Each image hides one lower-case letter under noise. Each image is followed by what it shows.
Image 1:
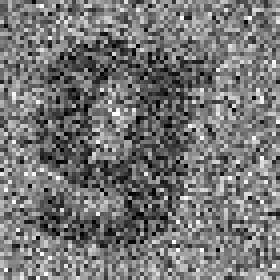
g
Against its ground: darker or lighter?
darker
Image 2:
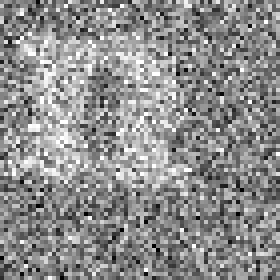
n
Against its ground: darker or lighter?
lighter
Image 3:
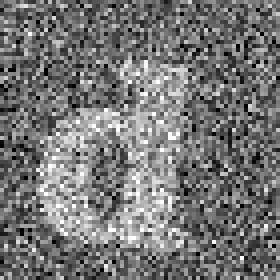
d
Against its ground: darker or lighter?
lighter
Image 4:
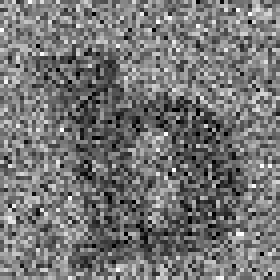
b
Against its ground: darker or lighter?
darker
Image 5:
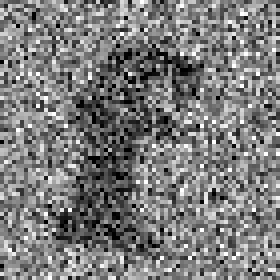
f
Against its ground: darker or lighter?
darker
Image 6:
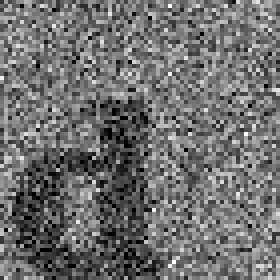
d
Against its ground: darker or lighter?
darker
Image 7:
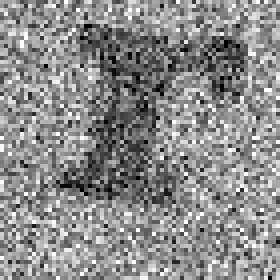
r
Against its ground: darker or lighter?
darker
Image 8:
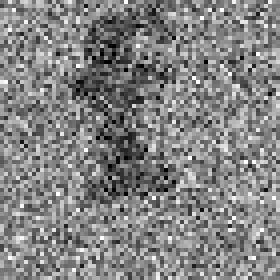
f
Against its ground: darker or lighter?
darker
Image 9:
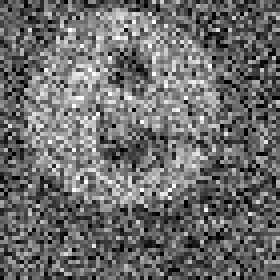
e
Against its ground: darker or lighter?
lighter
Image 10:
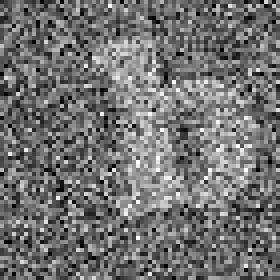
b
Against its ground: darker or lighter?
lighter
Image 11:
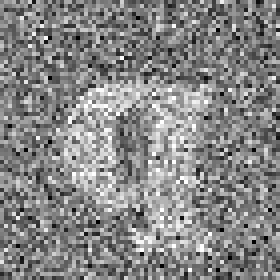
q
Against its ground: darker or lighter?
lighter
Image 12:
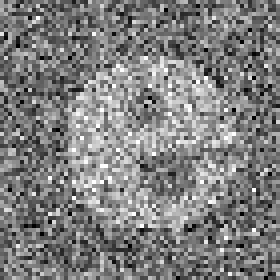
e
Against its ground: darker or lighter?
lighter
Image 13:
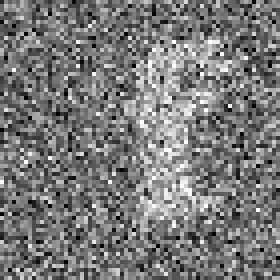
f
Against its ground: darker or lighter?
lighter
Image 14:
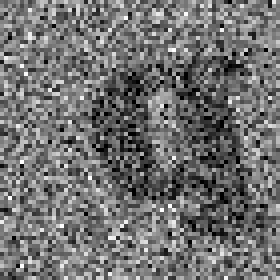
q
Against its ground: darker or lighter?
darker
